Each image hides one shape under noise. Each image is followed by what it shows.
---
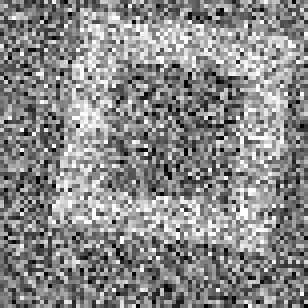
square frame
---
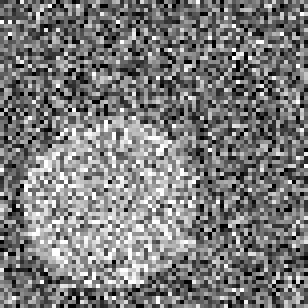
disc
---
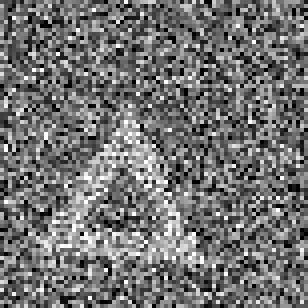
triangle frame
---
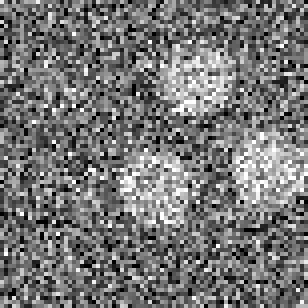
three dots
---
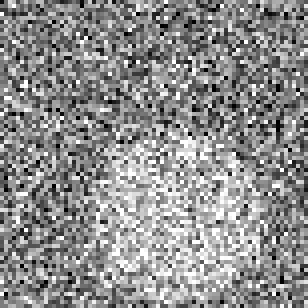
disc
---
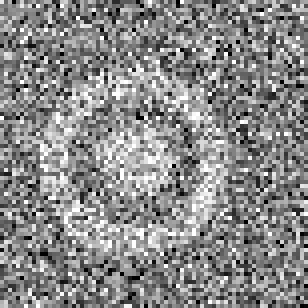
bullseye
